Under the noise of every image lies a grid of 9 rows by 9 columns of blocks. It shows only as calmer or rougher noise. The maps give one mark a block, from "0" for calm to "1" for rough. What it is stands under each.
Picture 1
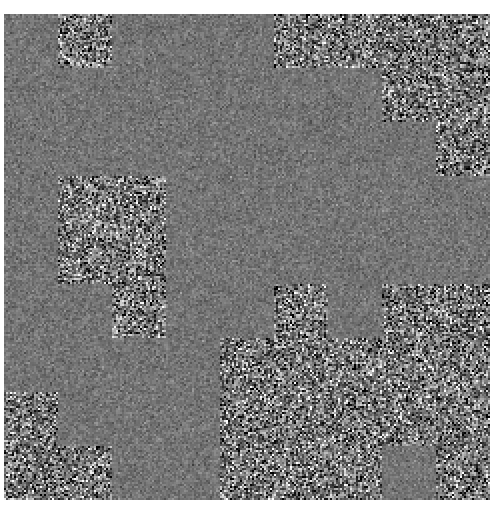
0 1 0 0 0 1 1 1 1
0 0 0 0 0 0 0 1 1
0 0 0 0 0 0 0 0 1
0 1 1 0 0 0 0 0 0
0 1 1 0 0 0 0 0 0
0 0 1 0 0 1 0 1 1
0 0 0 0 1 1 1 1 1
1 0 0 0 1 1 1 1 1
1 1 0 0 1 1 1 0 1
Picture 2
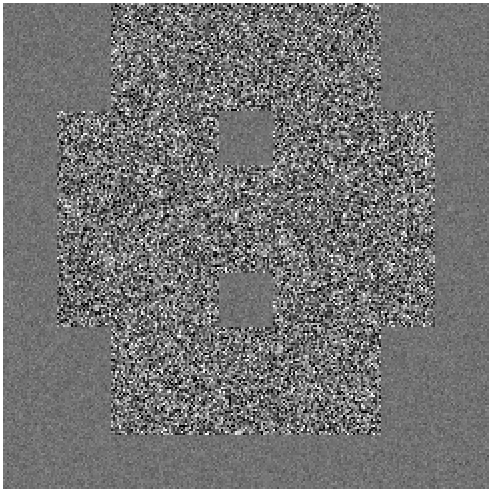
0 0 1 1 1 1 1 0 0
0 0 1 1 1 1 1 0 0
0 1 1 1 0 1 1 1 0
0 1 1 1 1 1 1 1 0
0 1 1 1 1 1 1 1 0
0 1 1 1 0 1 1 1 0
0 0 1 1 1 1 1 0 0
0 0 1 1 1 1 1 0 0
0 0 0 0 0 0 0 0 0
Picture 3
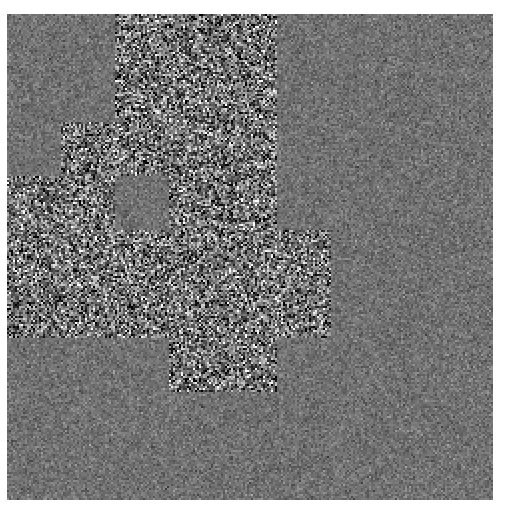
0 0 1 1 1 0 0 0 0
0 0 1 1 1 0 0 0 0
0 1 1 1 1 0 0 0 0
1 1 0 1 1 0 0 0 0
1 1 1 1 1 1 0 0 0
1 1 1 1 1 1 0 0 0
0 0 0 1 1 0 0 0 0
0 0 0 0 0 0 0 0 0
0 0 0 0 0 0 0 0 0
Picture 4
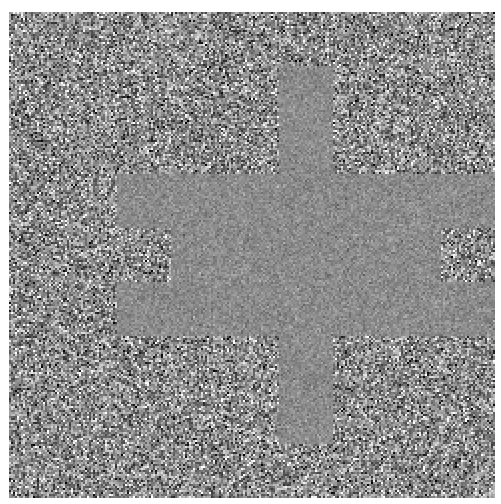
1 1 1 1 1 1 1 1 1
1 1 1 1 1 0 1 1 1
1 1 1 1 1 0 1 1 1
1 1 0 0 0 0 0 0 0
1 1 1 0 0 0 0 0 1
1 1 0 0 0 0 0 0 0
1 1 1 1 1 0 1 1 1
1 1 1 1 1 0 1 1 1
1 1 1 1 1 1 1 1 1
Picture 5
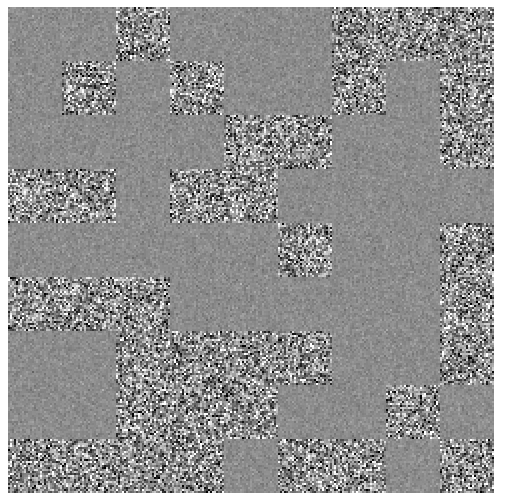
0 0 1 0 0 0 1 1 1
0 1 0 1 0 0 1 0 1
0 0 0 0 1 1 0 0 1
1 1 0 1 1 0 0 0 0
0 0 0 0 0 1 0 0 1
1 1 1 0 0 0 0 0 1
0 0 1 1 1 1 0 0 1
0 0 1 1 1 0 0 1 0
1 1 1 1 0 1 1 0 1
